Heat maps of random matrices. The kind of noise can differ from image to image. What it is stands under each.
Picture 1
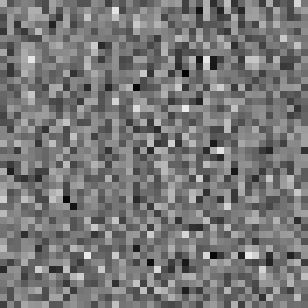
low rank plus noise
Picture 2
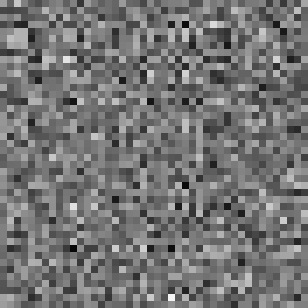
low rank plus noise
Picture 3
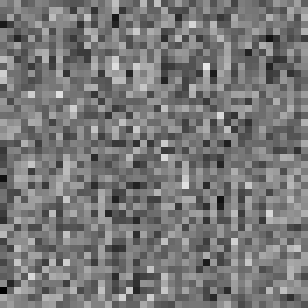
low rank plus noise
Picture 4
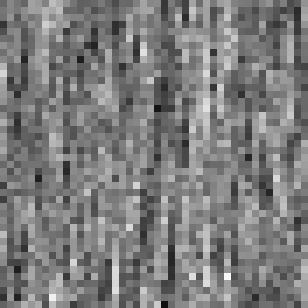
streaked along the columns
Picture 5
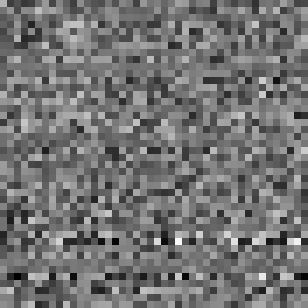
rows of uneven size
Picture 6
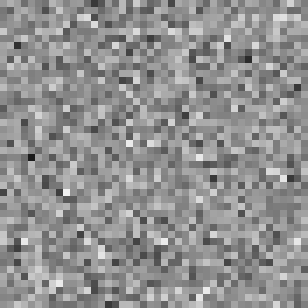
independent entries
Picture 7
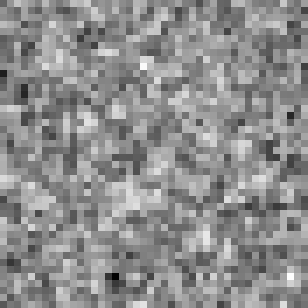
blotchy
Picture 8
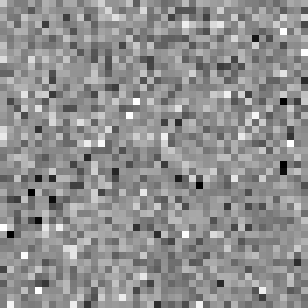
heavy tails
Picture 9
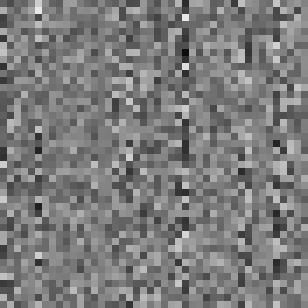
columns of uneven size
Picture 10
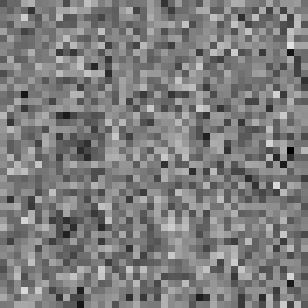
low rank plus noise
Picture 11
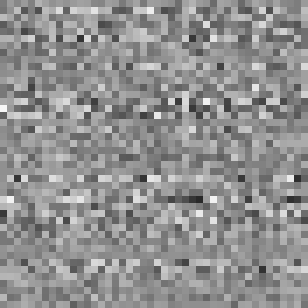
rows of uneven size
